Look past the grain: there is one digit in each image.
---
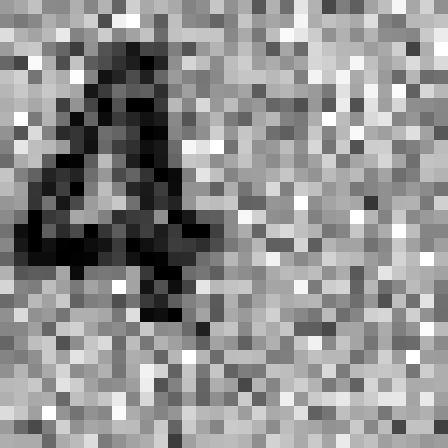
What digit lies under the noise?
4
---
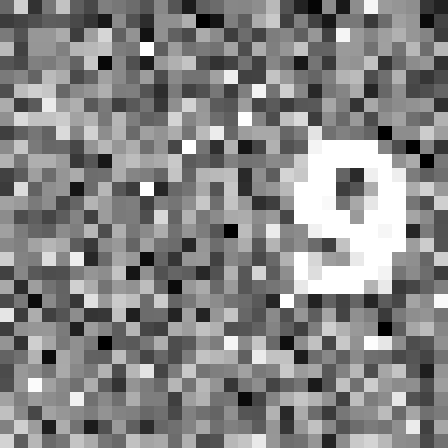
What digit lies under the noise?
9
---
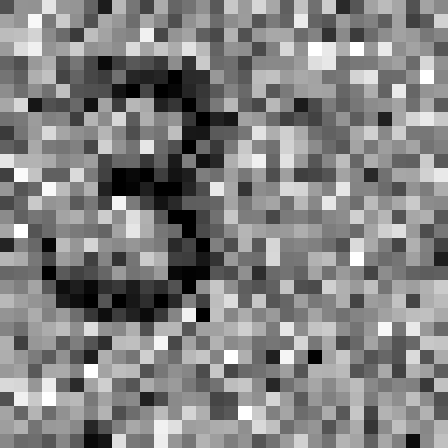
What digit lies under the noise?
3
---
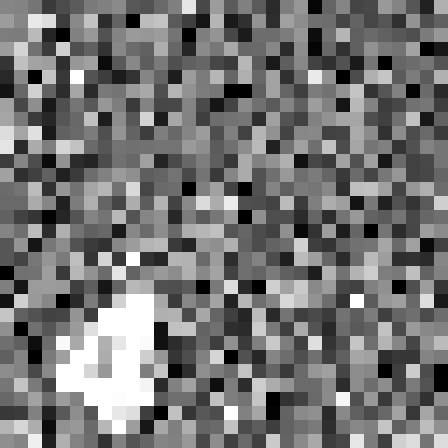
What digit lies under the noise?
4
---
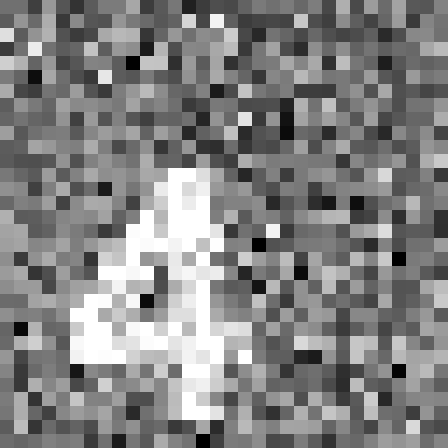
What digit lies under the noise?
4
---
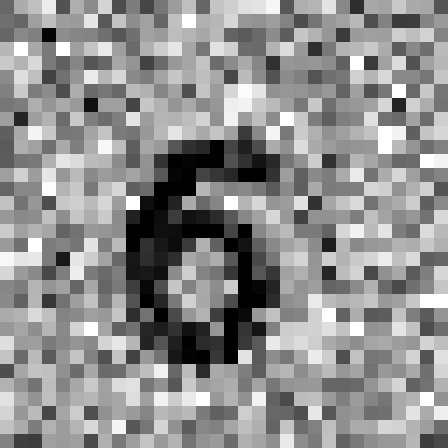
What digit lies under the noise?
6
